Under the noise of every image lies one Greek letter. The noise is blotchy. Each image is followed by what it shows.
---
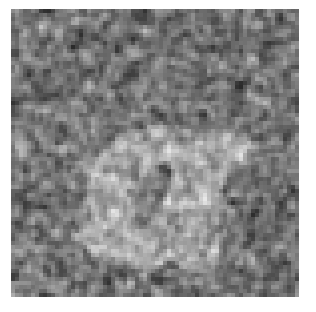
light alpha
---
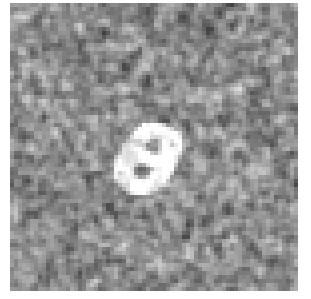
light theta, centre
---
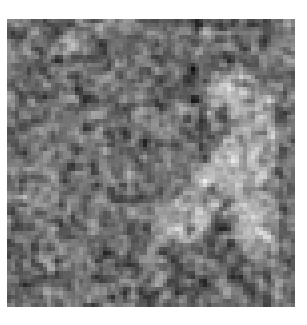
light lambda
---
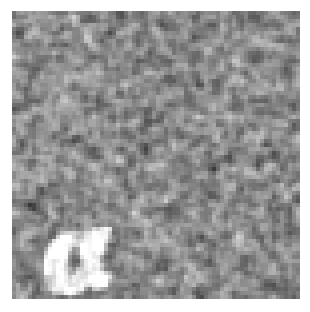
light alpha, bottom left
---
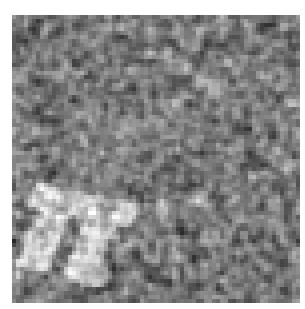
light pi, bottom left
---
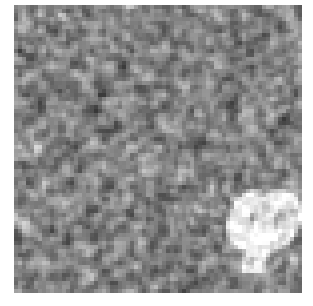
light phi, bottom right
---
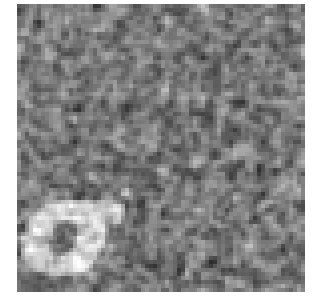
light sigma, bottom left
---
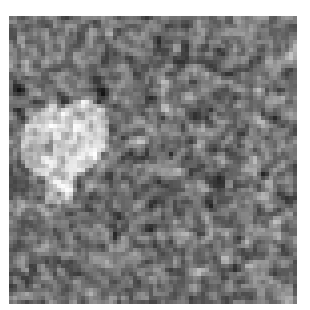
light phi, middle left
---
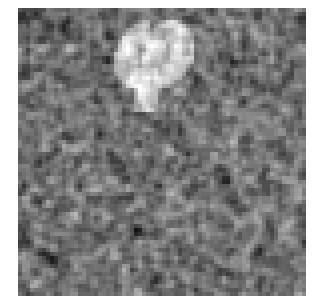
light phi, top middle
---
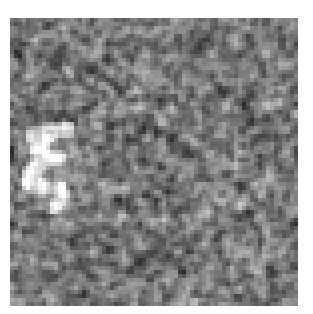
light xi, middle left
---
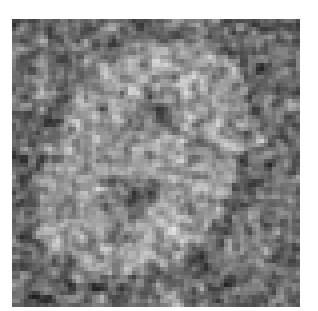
light theta
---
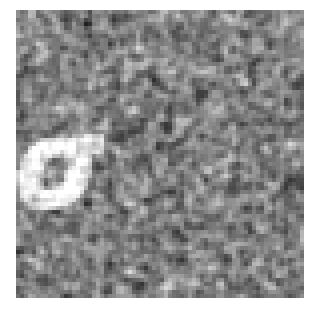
light sigma, middle left
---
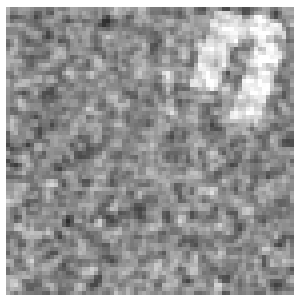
light eta, top right
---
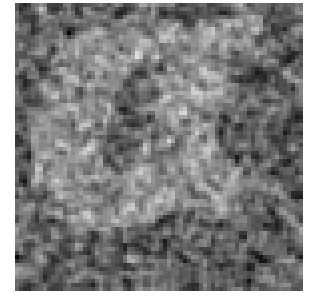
light alpha
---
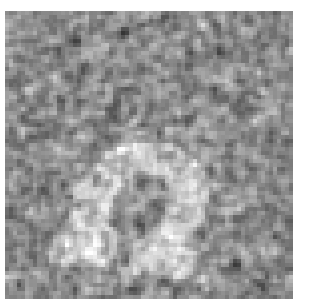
light omega
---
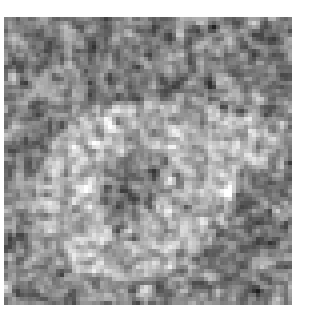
light sigma
